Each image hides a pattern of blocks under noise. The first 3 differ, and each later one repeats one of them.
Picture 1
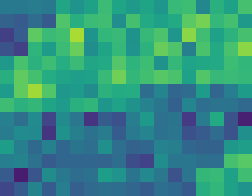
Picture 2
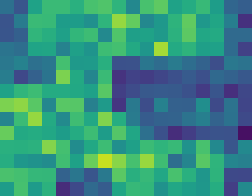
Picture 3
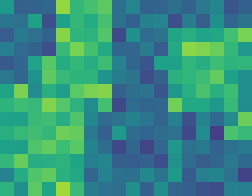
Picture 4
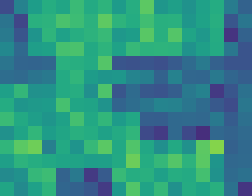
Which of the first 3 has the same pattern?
2
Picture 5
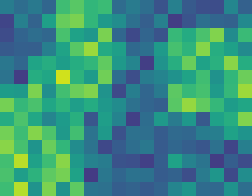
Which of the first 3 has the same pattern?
3
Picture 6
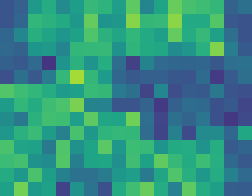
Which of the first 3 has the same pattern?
2
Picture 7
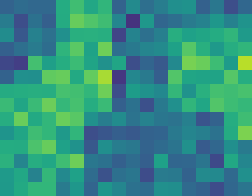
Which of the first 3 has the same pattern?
3
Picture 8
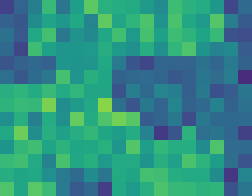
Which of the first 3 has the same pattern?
2
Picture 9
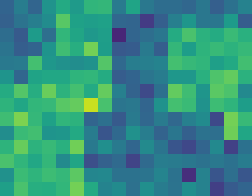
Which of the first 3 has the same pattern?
3
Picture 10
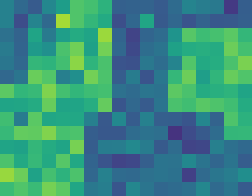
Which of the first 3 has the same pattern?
3
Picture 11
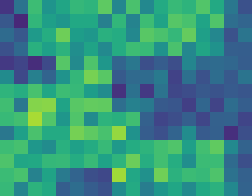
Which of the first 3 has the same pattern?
2
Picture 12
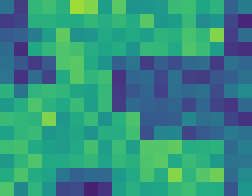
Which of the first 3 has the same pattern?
2
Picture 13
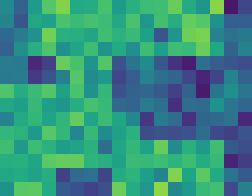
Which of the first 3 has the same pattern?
2
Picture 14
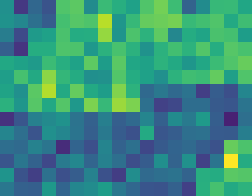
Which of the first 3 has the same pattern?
1
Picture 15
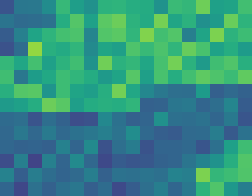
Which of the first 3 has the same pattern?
1
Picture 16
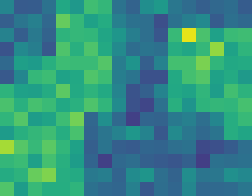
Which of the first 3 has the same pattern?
3
